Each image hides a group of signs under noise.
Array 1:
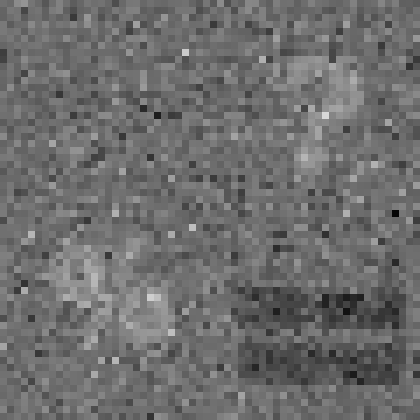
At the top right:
question mark
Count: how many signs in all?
3
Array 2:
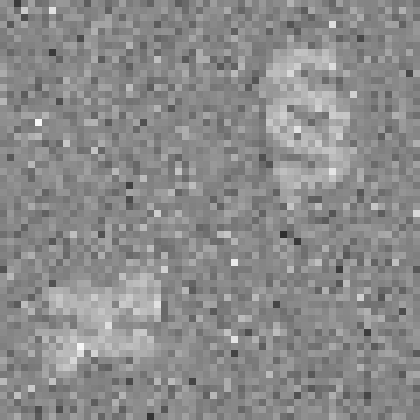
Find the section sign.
top right
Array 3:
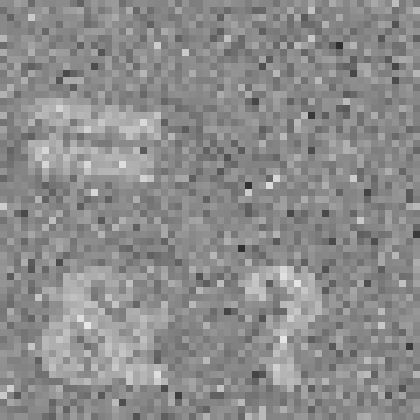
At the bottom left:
ampersand
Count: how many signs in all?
3
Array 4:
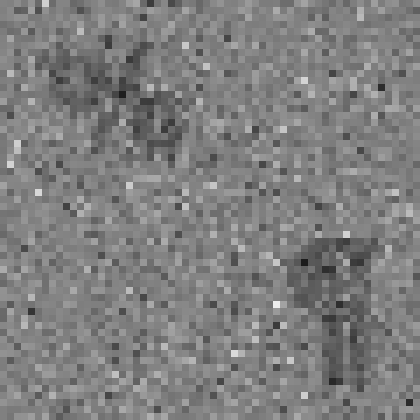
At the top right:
nothing
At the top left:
percent sign
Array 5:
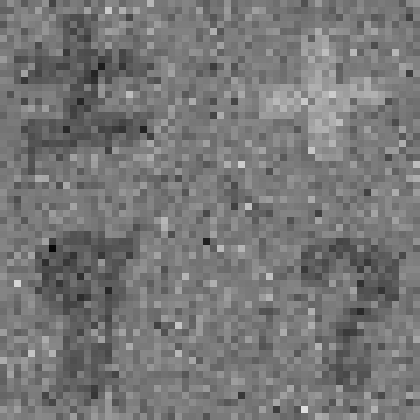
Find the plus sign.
top right
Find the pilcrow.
bottom left
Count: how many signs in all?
4
